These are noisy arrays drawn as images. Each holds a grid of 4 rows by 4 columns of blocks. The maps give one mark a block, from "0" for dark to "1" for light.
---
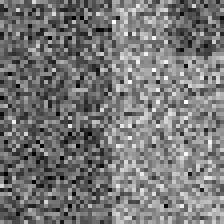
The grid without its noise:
0 0 1 0
0 0 1 1
0 0 1 1
0 0 1 1
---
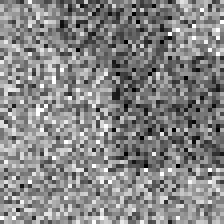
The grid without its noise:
1 0 0 1
1 1 0 0
1 1 0 0
1 1 1 1
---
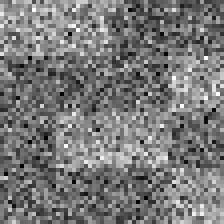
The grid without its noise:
1 1 0 0
0 0 0 1
0 1 1 0
0 0 0 1
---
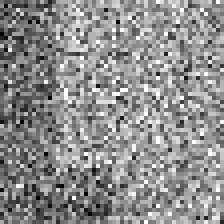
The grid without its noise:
0 1 1 1
0 1 1 1
0 1 1 1
0 0 1 1
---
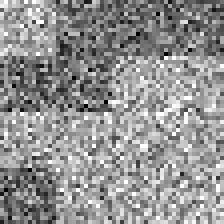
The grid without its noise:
1 0 0 0
0 0 1 1
1 1 1 1
0 1 1 1
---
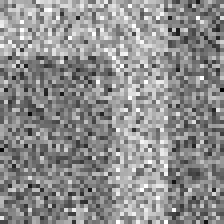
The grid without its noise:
1 1 1 0
0 0 1 0
0 0 1 0
0 0 1 0
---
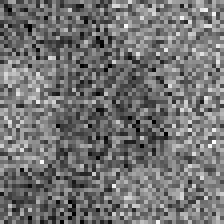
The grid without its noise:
0 0 1 1
1 0 0 1
1 0 0 1
0 0 1 1
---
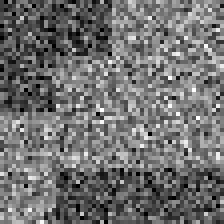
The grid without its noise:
0 0 1 1
0 1 1 1
1 1 1 1
1 0 0 0
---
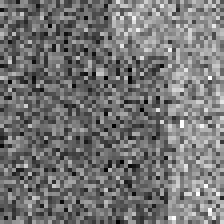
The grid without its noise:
0 0 1 1
0 0 0 1
0 0 0 1
0 0 0 1
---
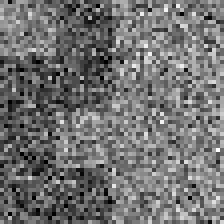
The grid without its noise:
1 0 1 1
0 0 1 1
0 1 1 1
0 0 1 1
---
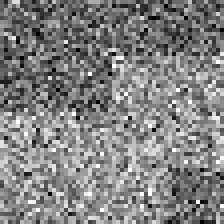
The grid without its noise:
0 0 0 0
0 0 1 1
1 1 1 1
1 1 1 0
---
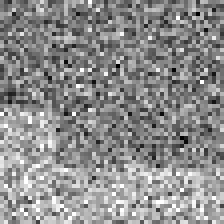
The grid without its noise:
0 0 0 0
0 0 0 0
1 0 0 0
1 1 1 1
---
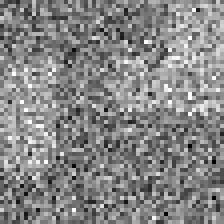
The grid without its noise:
0 0 0 1
1 0 1 1
1 0 0 0
0 0 0 0
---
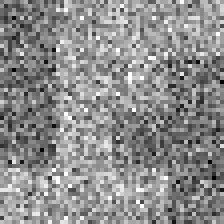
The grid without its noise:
0 1 1 1
0 1 1 0
0 1 0 0
1 1 1 0
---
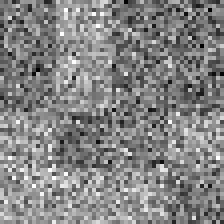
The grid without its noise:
0 1 0 0
0 1 0 0
1 0 0 1
1 1 1 0
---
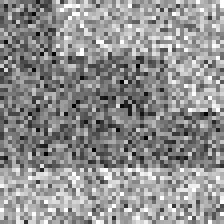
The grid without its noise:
0 1 1 1
0 0 0 1
0 0 0 0
1 1 1 1
